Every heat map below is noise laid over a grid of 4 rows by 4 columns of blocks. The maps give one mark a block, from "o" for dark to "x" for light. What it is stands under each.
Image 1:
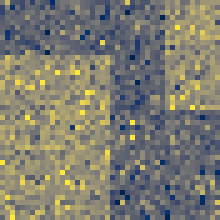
o o o x
x x o x
x x o o
x x o o
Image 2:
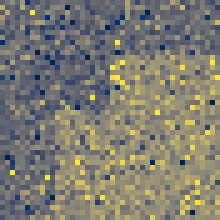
o o o o
o o x x
o x x x
o x x x
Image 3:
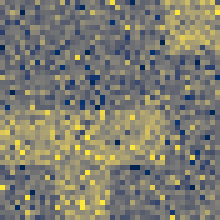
o o o x
o o o o
x x x o
o x o o
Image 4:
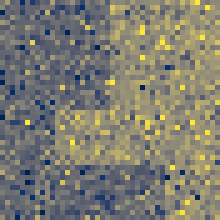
o o x x
o o x x
o x x x
o o o x
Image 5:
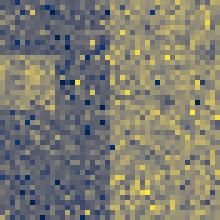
o o x x
x o x x
o o x x
o o x x
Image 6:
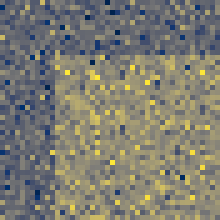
o o o o
o x x x
o x x x
o x x x
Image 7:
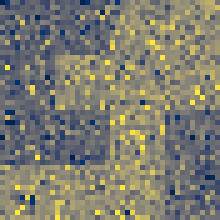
o o x x
o x x x
o o x o
x x x o
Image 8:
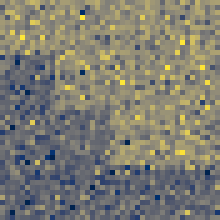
x x x x
o x x x
o o x x
o o o o
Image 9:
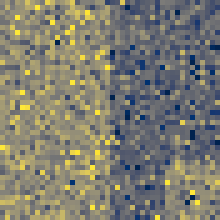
x x o o
x x o o
x x o o
x x o x
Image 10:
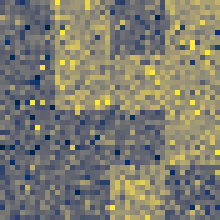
o x o x
o x x x
o o o x
o o x o
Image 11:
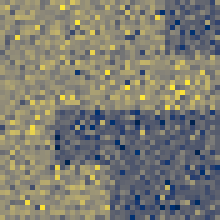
x x x o
x x x x
x o o o
x x o o
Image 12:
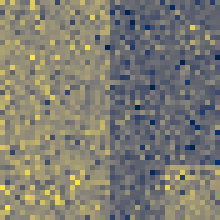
x x o o
x x o o
x x o o
x x o x
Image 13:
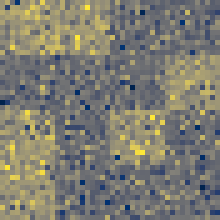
x x o o
o o o x
x o x o
x o o o
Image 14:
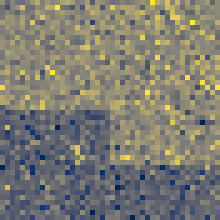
x x x x
x x x x
o o x x
o o o o
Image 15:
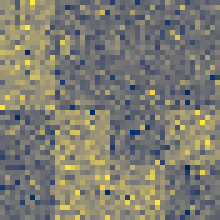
x o o o
x o o o
o x o x
o x x o
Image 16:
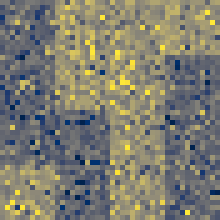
o x x x
o x x o
o o x o
x o x o
